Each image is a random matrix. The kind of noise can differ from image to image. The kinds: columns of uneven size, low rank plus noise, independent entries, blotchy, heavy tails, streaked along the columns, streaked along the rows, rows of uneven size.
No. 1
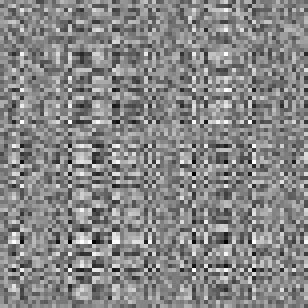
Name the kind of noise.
low rank plus noise
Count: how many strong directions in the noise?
one
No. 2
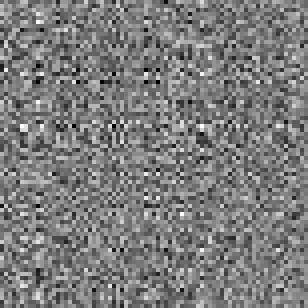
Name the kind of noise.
low rank plus noise
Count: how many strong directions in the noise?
three or four
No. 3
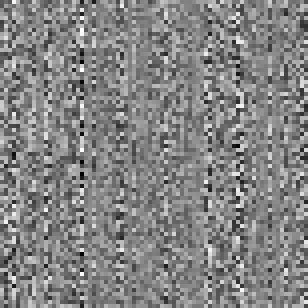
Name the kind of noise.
columns of uneven size
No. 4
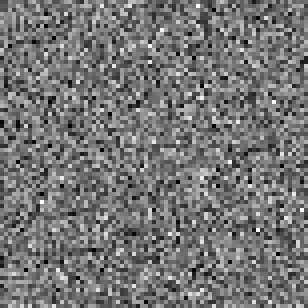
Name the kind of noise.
independent entries
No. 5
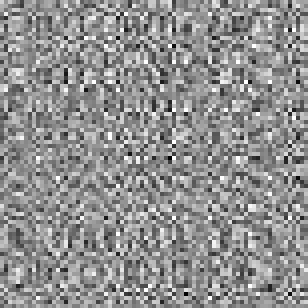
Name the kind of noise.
low rank plus noise
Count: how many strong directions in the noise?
two
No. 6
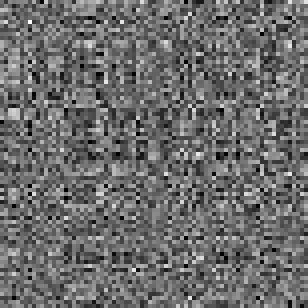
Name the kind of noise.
low rank plus noise
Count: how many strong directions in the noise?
three or four
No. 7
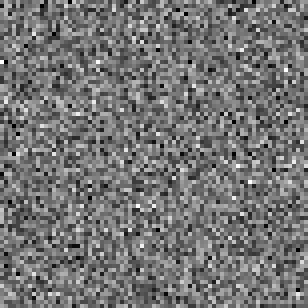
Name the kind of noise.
independent entries
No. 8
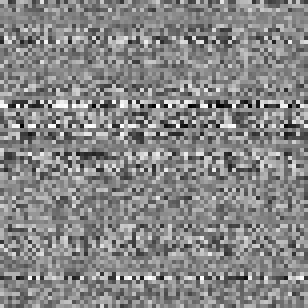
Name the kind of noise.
rows of uneven size
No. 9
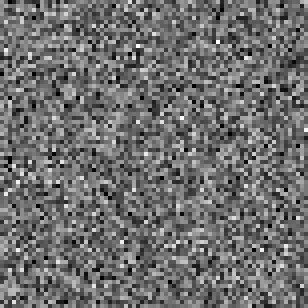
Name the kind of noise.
independent entries
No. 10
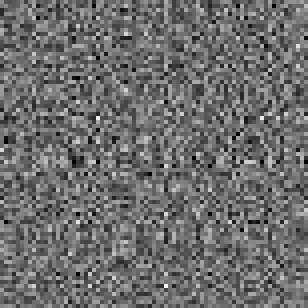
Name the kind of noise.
low rank plus noise
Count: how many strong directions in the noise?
three or four
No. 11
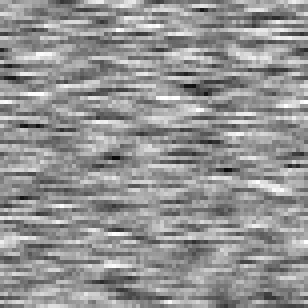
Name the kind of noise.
streaked along the rows
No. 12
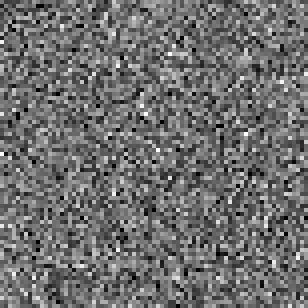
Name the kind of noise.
independent entries
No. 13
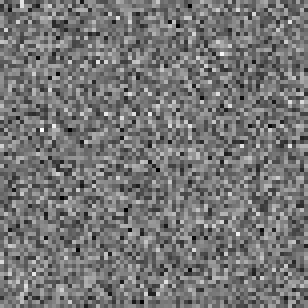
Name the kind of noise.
independent entries
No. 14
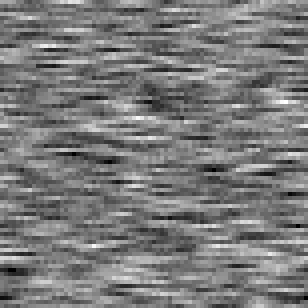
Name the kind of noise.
streaked along the rows
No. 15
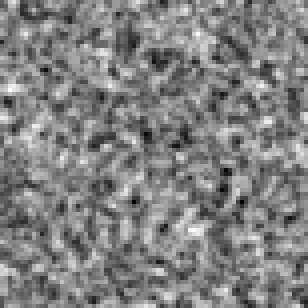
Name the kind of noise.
blotchy
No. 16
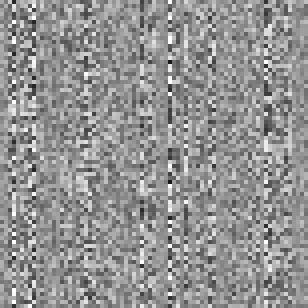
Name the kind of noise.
columns of uneven size
